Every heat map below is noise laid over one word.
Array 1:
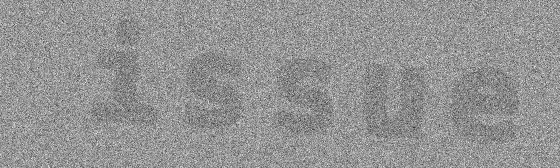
issue
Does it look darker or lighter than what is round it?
darker
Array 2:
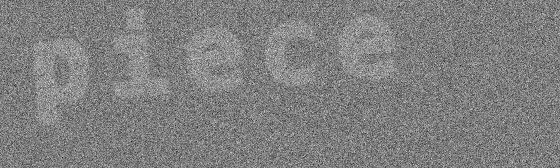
piece
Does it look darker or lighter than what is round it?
lighter
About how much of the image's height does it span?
two thirds
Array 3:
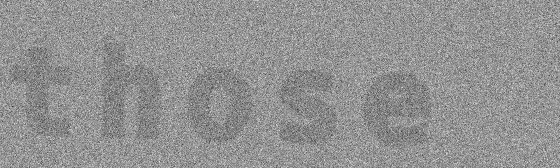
those
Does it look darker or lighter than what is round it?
darker
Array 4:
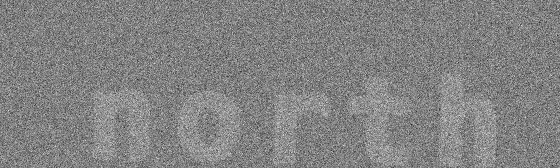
north
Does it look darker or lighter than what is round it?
lighter
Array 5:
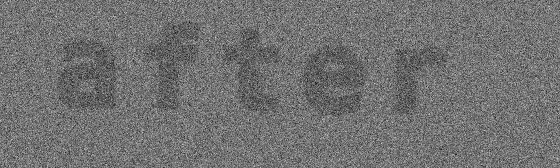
after
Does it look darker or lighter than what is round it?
darker
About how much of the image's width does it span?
two thirds
